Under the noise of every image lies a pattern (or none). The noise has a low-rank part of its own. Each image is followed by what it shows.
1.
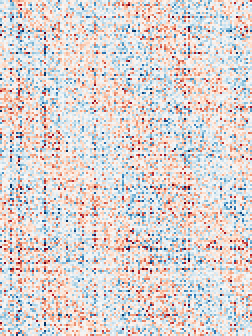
diagonal stripes
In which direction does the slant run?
top left to bottom right
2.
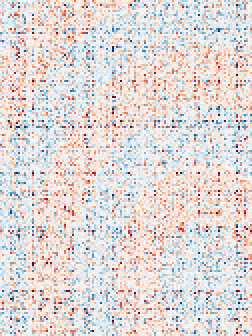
rings round one point
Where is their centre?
bottom right
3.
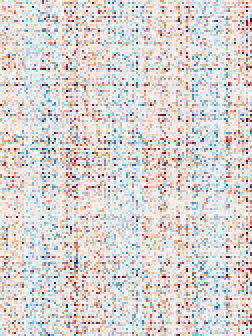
vertical stripes
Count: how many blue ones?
3
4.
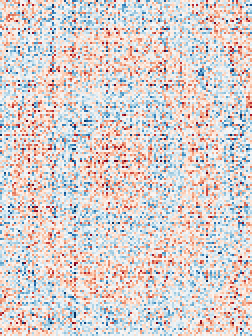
rings round one point
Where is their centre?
centre
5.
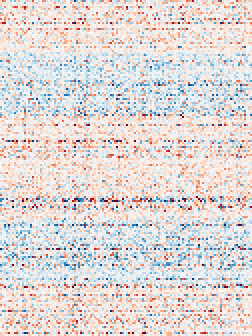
horizontal stripes
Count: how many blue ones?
2
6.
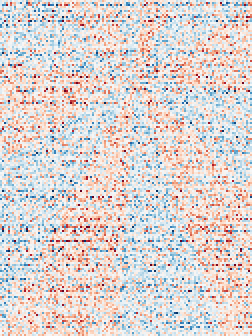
spokes from one point
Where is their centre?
top middle
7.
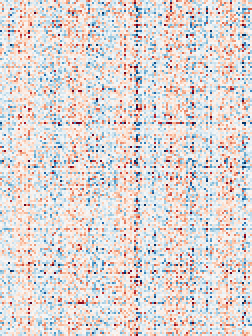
vertical stripes
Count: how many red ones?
5
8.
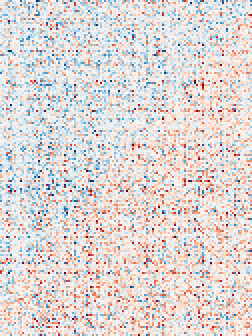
a sharp edge
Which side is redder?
bottom right
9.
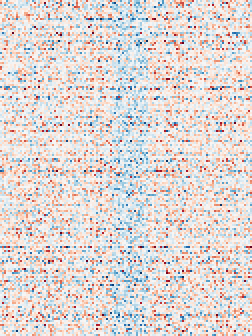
one vertical stripe
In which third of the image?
middle
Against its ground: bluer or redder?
bluer
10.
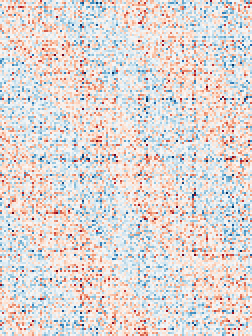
diagonal stripes
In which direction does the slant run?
top left to bottom right
